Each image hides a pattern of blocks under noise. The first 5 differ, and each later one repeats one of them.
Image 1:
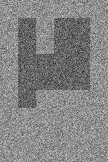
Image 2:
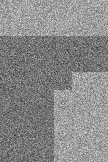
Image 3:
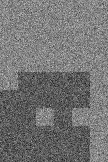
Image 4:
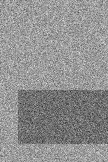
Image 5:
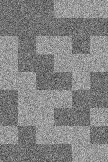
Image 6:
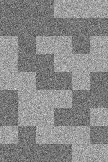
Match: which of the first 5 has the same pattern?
5
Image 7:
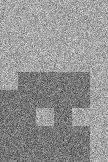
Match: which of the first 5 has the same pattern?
3
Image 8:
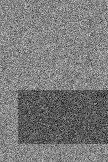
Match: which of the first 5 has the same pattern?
4
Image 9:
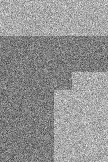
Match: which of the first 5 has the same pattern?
2
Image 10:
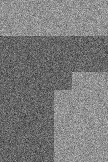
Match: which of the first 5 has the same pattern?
2
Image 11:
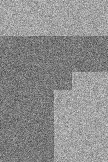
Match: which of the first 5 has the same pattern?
2
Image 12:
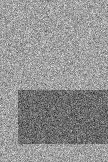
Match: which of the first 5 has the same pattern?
4
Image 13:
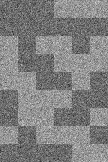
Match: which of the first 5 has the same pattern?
5
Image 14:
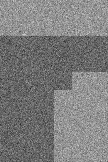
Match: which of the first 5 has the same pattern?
2
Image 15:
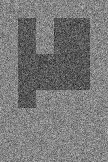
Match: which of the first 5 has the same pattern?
1
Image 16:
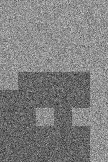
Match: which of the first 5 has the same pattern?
3
